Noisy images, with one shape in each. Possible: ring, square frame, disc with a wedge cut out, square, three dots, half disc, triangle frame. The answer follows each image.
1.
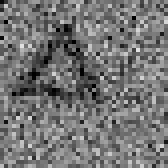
triangle frame
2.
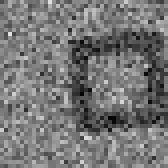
square frame
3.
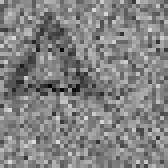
triangle frame
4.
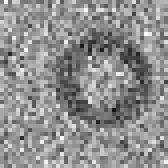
ring
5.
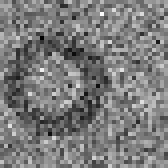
ring
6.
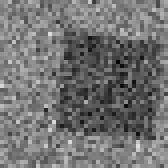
square
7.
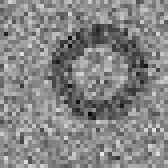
ring
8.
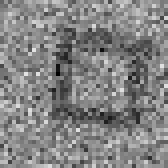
square frame
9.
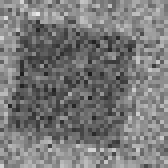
square
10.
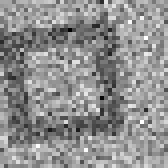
square frame
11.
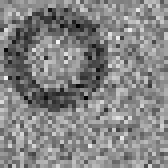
ring
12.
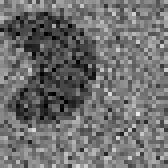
disc with a wedge cut out
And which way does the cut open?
left
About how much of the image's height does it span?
two thirds
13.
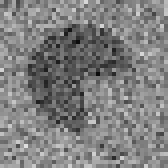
disc with a wedge cut out
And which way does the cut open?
down and right
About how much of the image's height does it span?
two thirds
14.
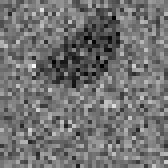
half disc
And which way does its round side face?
down and right
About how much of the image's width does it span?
half
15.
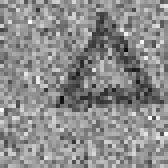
triangle frame
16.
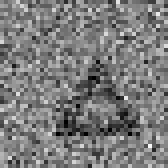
triangle frame
